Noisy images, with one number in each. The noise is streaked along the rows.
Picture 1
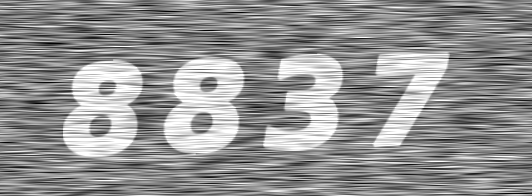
8837
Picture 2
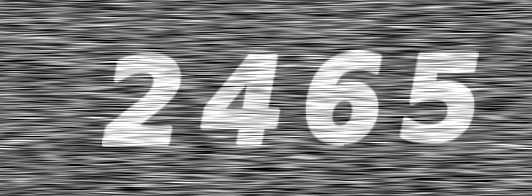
2465
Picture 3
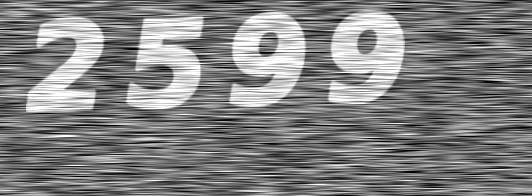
2599
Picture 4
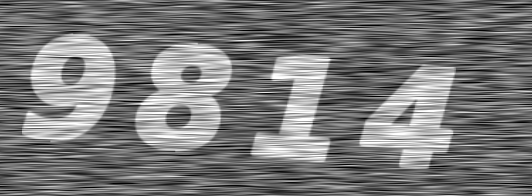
9814
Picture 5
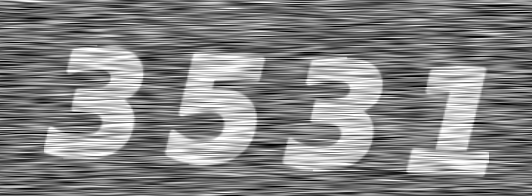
3531
